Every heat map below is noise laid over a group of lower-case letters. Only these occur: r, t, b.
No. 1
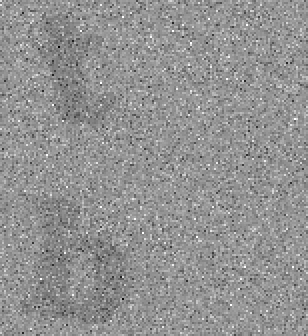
top left: t; bottom left: b
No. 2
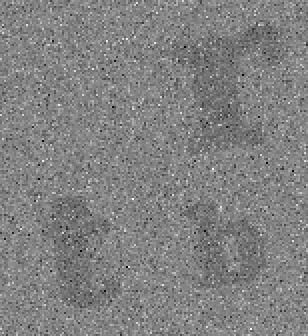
top right: r; bottom left: t; bottom right: b
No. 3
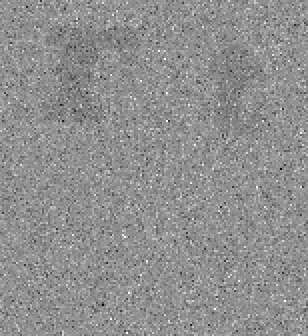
top left: r; top right: t
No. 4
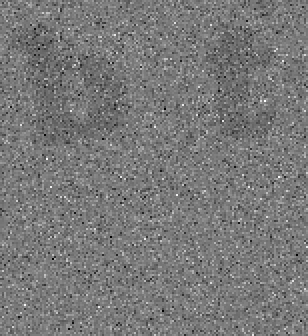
top left: b; top right: t
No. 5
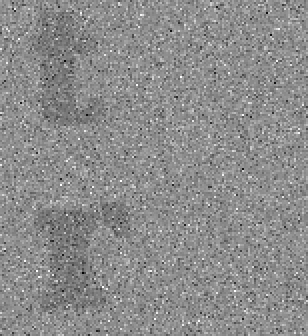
top left: t; bottom left: r
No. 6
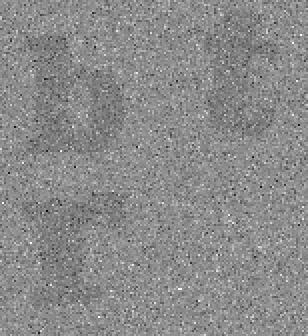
top left: b; top right: t; bottom left: r
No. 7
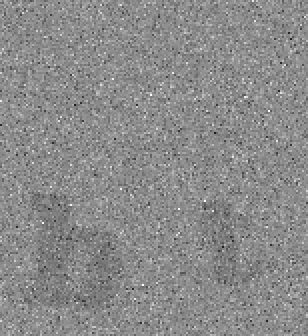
bottom left: b; bottom right: t
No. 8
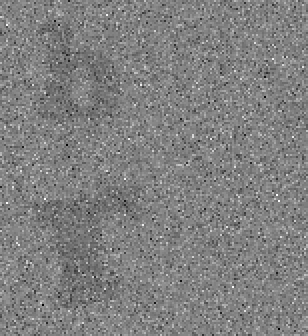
top left: b; bottom left: r
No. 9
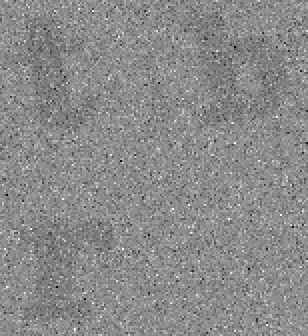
top left: t; top right: b; bottom left: r
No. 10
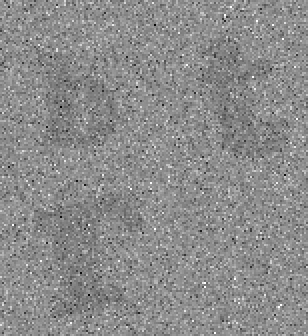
top left: b; top right: t; bottom left: r
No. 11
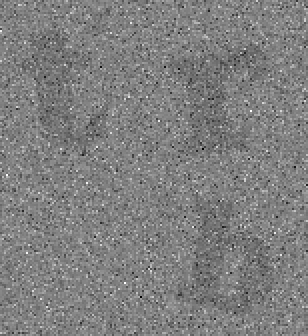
top left: t; top right: r; bottom right: b
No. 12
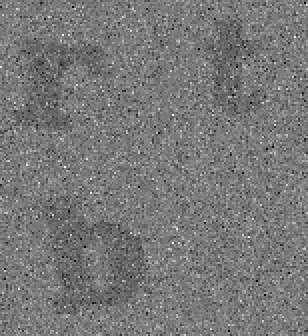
top left: r; top right: t; bottom left: b
